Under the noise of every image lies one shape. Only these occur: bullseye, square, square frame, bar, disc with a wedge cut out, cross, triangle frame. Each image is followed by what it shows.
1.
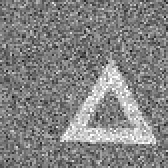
triangle frame
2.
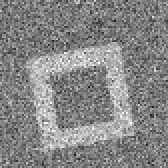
square frame
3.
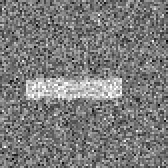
bar
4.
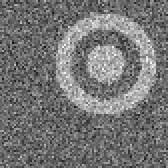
bullseye
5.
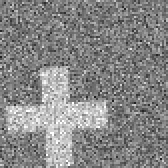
cross
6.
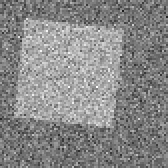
square
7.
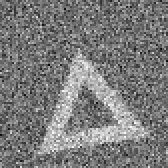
triangle frame
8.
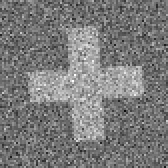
cross
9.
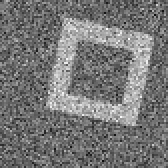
square frame
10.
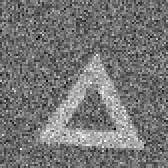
triangle frame
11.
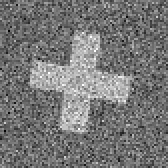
cross
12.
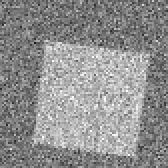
square
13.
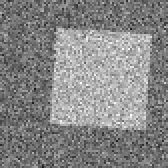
square
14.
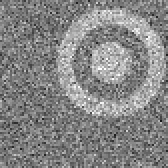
bullseye
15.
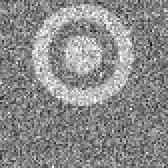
bullseye
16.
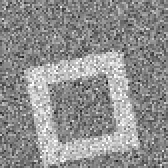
square frame
